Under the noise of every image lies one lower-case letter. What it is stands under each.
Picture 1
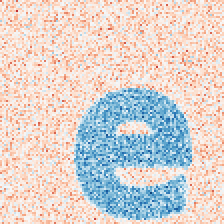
blue e
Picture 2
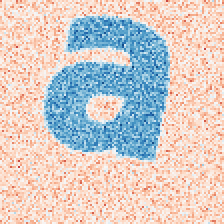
blue a
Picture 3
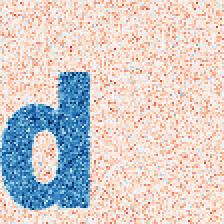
blue d
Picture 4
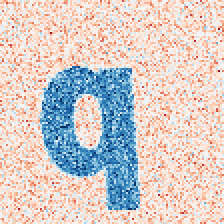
blue q
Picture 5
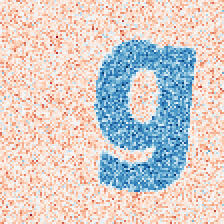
blue g
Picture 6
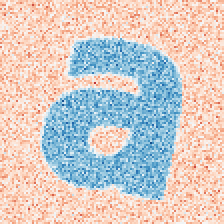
blue a
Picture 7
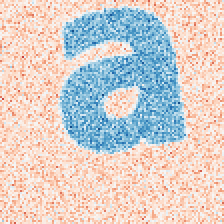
blue a
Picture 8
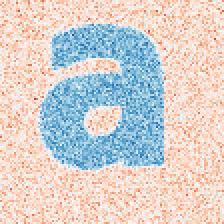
blue a
